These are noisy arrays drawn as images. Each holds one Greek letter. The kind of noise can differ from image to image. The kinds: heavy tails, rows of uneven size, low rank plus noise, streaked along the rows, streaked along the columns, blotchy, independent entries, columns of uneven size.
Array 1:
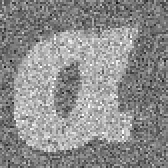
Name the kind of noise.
independent entries
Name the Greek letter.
alpha
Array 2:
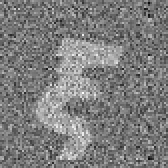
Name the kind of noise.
low rank plus noise
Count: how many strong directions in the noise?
three or four
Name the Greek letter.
xi
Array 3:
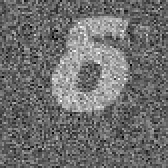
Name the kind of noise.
low rank plus noise
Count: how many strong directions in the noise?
five to eight
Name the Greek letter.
delta
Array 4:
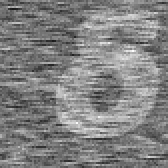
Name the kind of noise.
streaked along the rows
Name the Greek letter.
delta
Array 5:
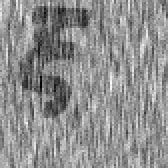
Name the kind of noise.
streaked along the columns
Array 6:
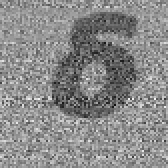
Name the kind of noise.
rows of uneven size
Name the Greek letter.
delta
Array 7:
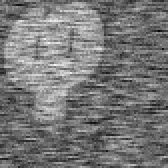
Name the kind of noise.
streaked along the rows
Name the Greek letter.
phi
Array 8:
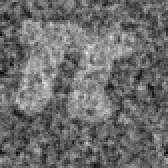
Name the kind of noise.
blotchy
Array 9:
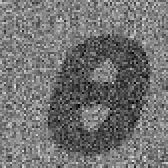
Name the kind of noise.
low rank plus noise
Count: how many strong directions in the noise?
three or four
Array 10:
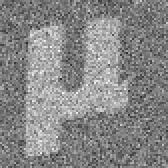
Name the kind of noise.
independent entries
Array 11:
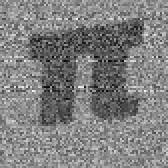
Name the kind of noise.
rows of uneven size
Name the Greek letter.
pi
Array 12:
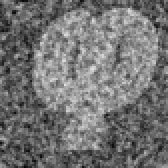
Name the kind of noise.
blotchy
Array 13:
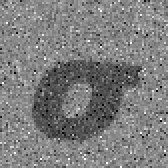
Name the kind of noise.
heavy tails
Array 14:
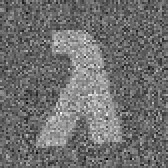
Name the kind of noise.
low rank plus noise
